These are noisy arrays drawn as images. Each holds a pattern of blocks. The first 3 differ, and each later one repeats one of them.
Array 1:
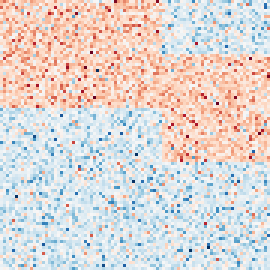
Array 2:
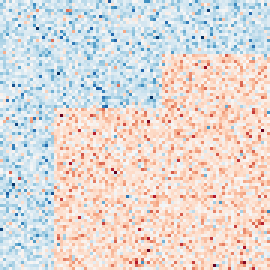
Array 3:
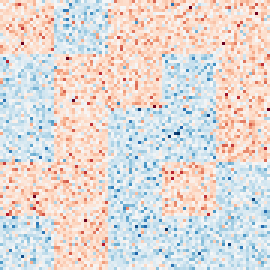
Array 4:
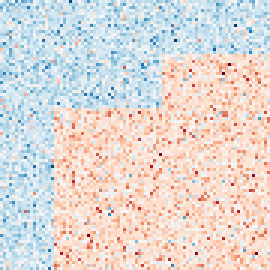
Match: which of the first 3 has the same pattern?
2
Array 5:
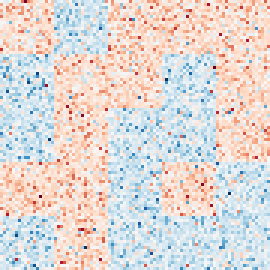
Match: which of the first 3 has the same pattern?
3
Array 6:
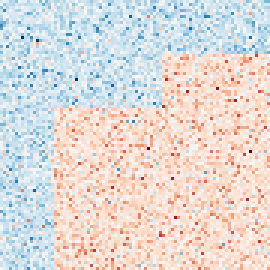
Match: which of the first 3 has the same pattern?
2
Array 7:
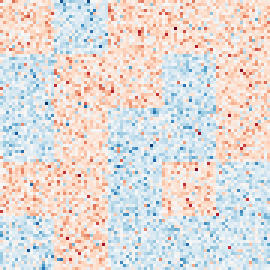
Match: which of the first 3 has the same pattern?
3
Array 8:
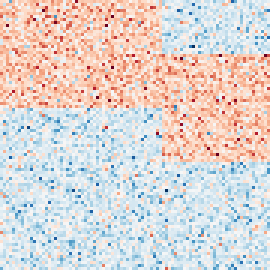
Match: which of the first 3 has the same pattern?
1
